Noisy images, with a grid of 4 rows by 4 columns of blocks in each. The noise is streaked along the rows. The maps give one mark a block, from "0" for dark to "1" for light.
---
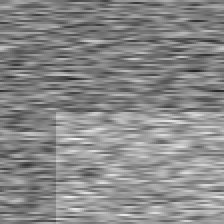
0 0 0 0
0 0 0 0
0 1 1 1
0 1 1 1
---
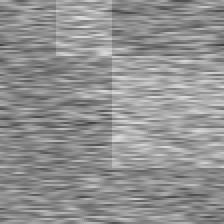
0 1 0 0
0 0 1 1
0 0 1 1
0 0 0 0
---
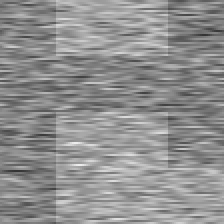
0 1 1 0
0 0 0 0
0 1 1 0
0 1 1 1
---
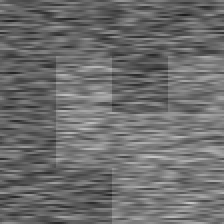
0 0 0 0
0 1 0 1
0 1 1 1
0 0 1 1
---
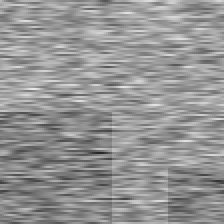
1 1 1 1
1 1 1 1
0 0 1 1
0 0 1 0
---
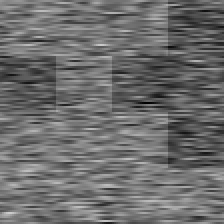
1 1 1 0
0 1 0 0
1 1 1 0
1 1 1 1
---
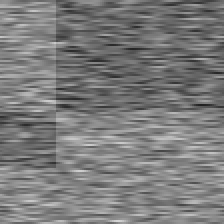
1 0 0 0
1 0 0 0
0 1 1 1
1 1 1 1
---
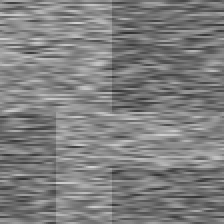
1 1 0 0
1 1 0 0
0 1 1 1
0 1 0 0
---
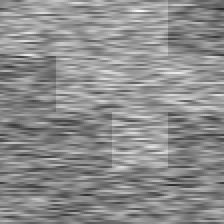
1 1 1 0
0 1 1 1
0 0 1 0
0 0 0 0
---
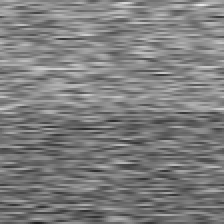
1 1 1 1
1 1 1 1
0 0 0 0
0 0 0 0
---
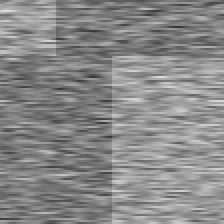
1 0 0 0
0 0 1 1
0 0 1 1
0 0 1 1
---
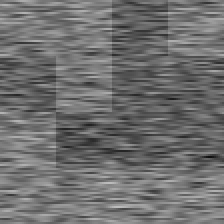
1 1 0 1
0 1 0 0
1 0 0 0
1 1 1 1
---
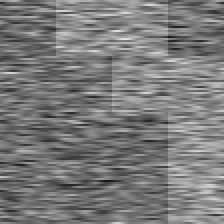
0 1 1 0
0 0 1 1
0 0 0 1
0 0 0 1
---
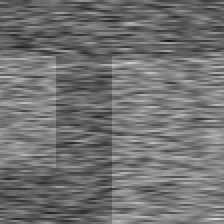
0 0 0 0
1 0 1 1
1 0 1 1
0 0 1 1
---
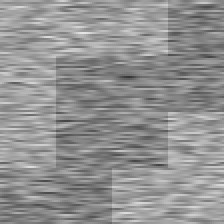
1 1 1 0
1 0 0 0
1 0 0 1
0 0 1 1
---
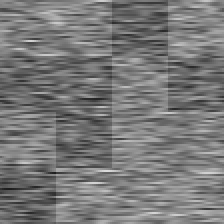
1 1 0 1
0 0 1 0
1 0 1 1
0 1 1 1
